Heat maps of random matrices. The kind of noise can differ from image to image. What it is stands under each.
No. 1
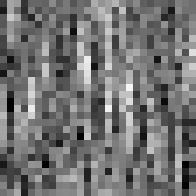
streaked along the columns
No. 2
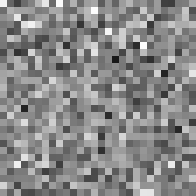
independent entries
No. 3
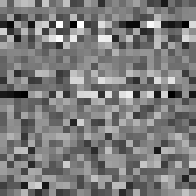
rows of uneven size
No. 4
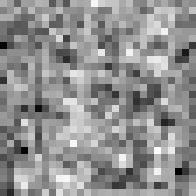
blotchy
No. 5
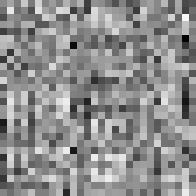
low rank plus noise
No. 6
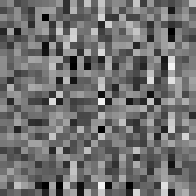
low rank plus noise
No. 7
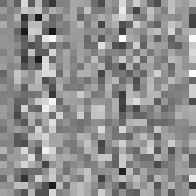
columns of uneven size
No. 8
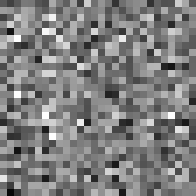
low rank plus noise
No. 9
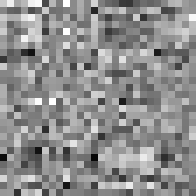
low rank plus noise
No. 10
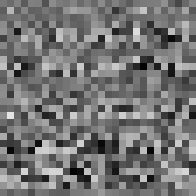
rows of uneven size
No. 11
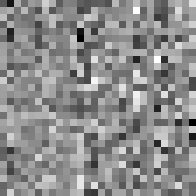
columns of uneven size
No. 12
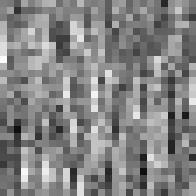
streaked along the columns
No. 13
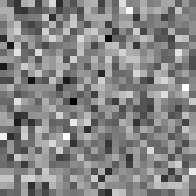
independent entries
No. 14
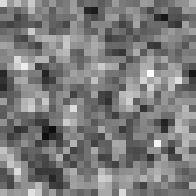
blotchy
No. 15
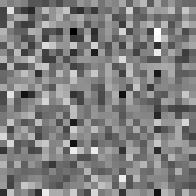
low rank plus noise
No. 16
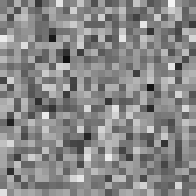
independent entries
